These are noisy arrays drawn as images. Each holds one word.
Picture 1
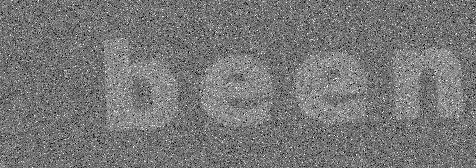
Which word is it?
been
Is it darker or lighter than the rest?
lighter
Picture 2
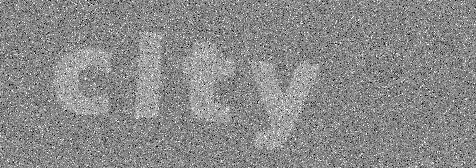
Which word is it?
city
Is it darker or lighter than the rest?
lighter
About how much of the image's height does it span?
two thirds
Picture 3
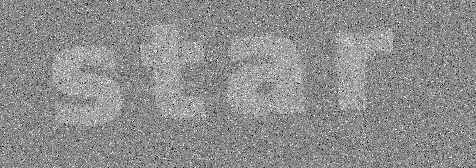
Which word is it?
star
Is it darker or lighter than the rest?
lighter
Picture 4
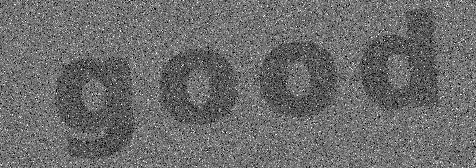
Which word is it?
good
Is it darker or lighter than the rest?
darker
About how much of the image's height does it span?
nearly all
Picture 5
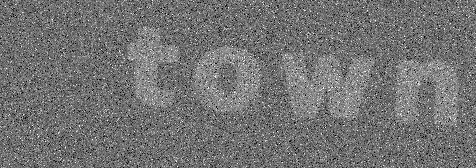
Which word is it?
town
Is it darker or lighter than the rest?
lighter
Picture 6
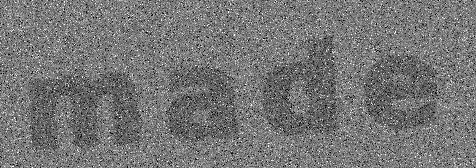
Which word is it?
made
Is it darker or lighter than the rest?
darker
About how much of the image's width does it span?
nearly all
